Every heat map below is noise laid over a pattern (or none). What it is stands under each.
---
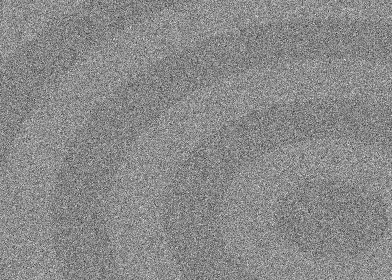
rings round one point
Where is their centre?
bottom right
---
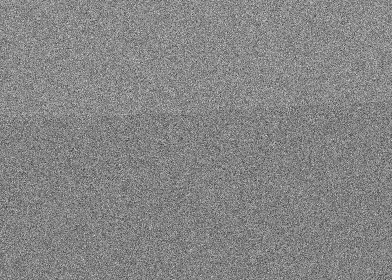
a sharp edge
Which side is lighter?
top
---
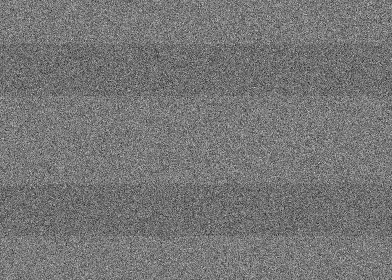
horizontal stripes
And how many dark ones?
2
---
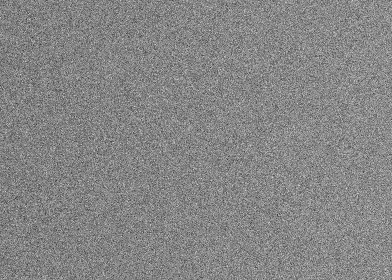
a smooth slope
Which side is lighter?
right
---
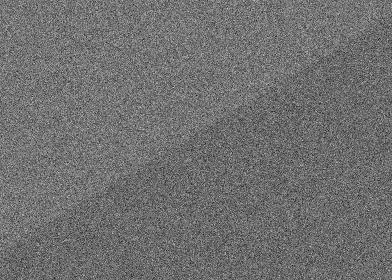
a sharp edge
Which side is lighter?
top left
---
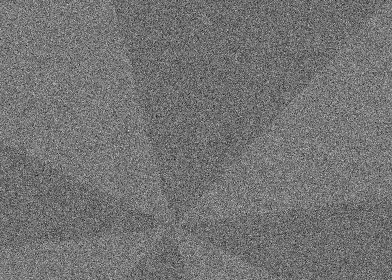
spokes from one point
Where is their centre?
bottom middle
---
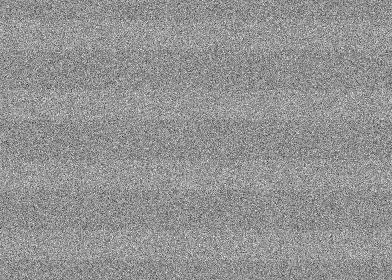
horizontal stripes
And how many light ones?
4
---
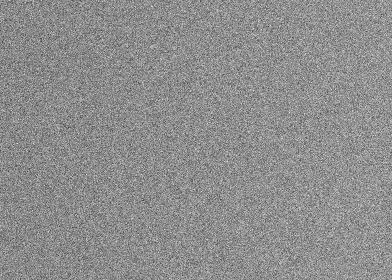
a smooth slope
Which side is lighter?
right
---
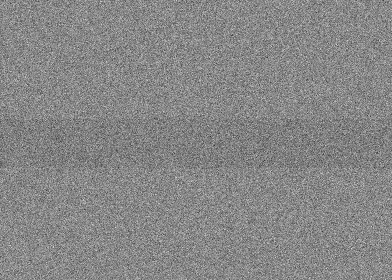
one horizontal stripe
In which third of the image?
middle
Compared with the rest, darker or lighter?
darker
